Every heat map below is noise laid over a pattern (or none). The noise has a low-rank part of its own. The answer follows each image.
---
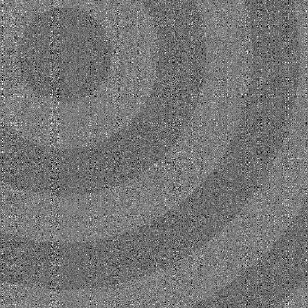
rings round one point
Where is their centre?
top left
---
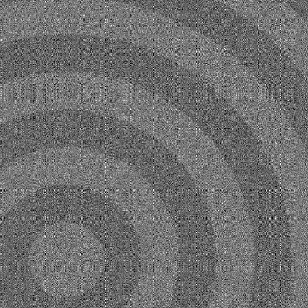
rings round one point
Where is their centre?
bottom left
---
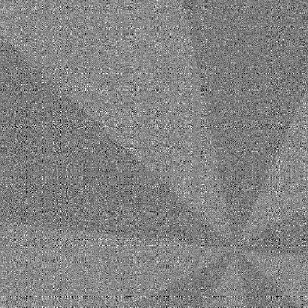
spokes from one point
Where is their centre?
bottom right
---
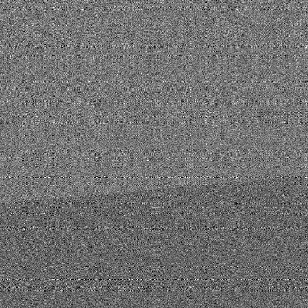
a sharp edge
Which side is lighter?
top
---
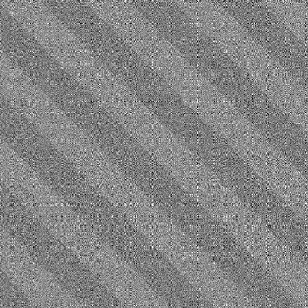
diagonal stripes
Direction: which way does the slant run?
top left to bottom right
